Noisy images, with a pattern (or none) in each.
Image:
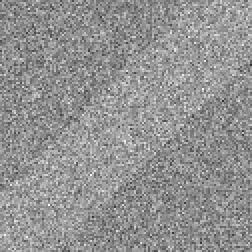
a diagonal band
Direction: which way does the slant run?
bottom left to top right
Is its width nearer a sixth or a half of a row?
a half
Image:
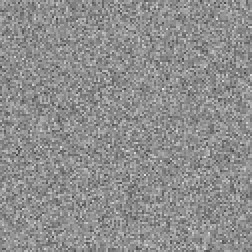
only noise
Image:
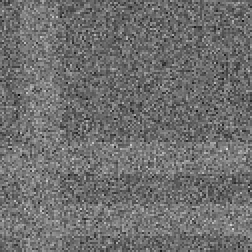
bands of rows crossing bands of columns
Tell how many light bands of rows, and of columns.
2 and 1
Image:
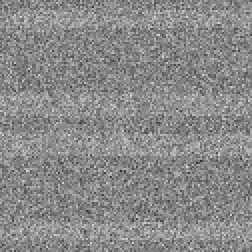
bands of rows
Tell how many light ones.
4
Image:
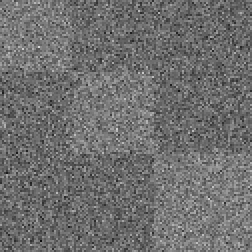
blocks along the diagonal
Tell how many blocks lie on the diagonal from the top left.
3
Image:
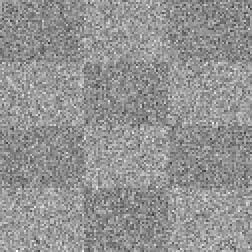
a checkerboard
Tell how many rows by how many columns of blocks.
4 by 3
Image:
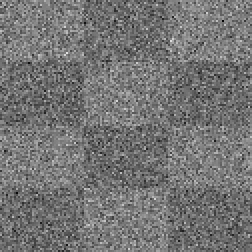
a checkerboard
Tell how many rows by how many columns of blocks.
4 by 3
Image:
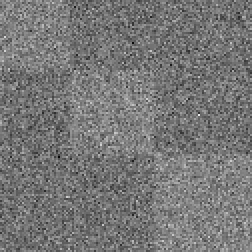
blocks along the diagonal
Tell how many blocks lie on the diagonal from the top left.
3
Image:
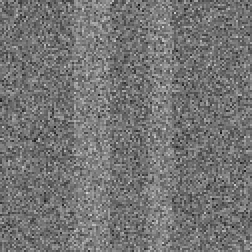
bands of columns
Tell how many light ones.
2
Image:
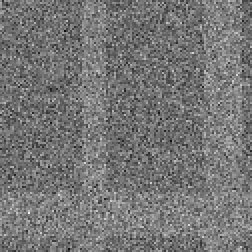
bands of rows crossing bands of columns
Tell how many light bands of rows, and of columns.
1 and 2
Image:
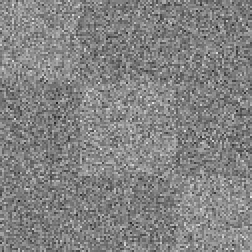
blocks along the diagonal
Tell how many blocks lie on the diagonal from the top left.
3
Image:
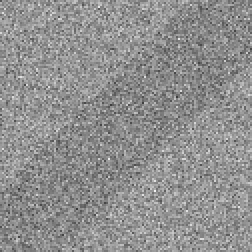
a diagonal band
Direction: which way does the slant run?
bottom left to top right
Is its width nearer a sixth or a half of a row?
a half
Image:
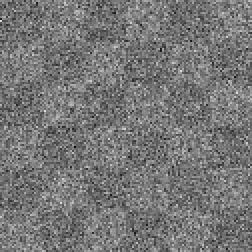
a checkerboard
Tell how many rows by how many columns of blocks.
6 by 6
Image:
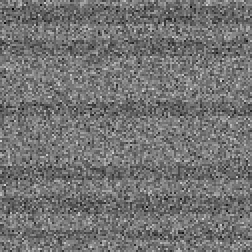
bands of rows
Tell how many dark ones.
6
